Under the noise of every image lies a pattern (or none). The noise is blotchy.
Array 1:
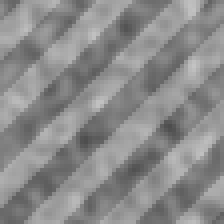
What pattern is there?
diagonal stripes
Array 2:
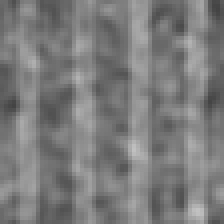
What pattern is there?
vertical stripes
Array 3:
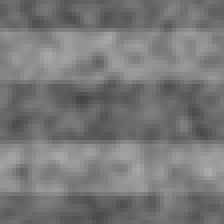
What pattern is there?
horizontal stripes
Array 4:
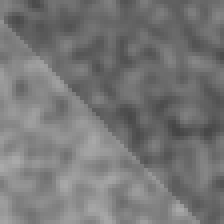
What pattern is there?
a sharp edge
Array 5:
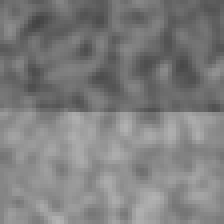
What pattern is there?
a sharp edge
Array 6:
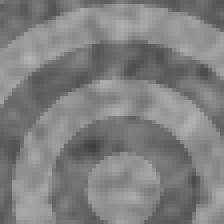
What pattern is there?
rings round one point
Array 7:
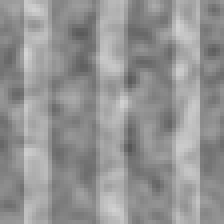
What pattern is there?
vertical stripes
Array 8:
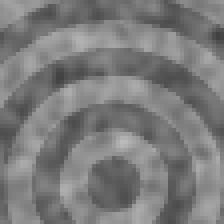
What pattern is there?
rings round one point
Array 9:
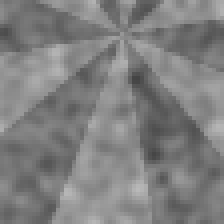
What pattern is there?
spokes from one point
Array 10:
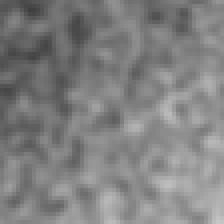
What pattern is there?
a smooth slope
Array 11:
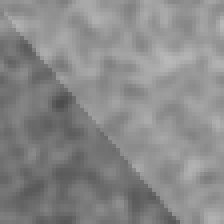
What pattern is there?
a sharp edge
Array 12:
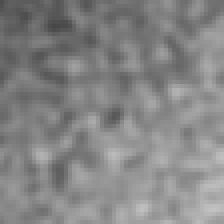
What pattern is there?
a smooth slope
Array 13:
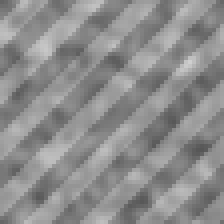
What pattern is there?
diagonal stripes
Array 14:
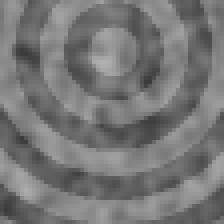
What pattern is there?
rings round one point
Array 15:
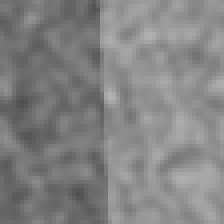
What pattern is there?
a sharp edge
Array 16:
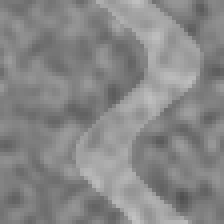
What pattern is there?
a wavy band
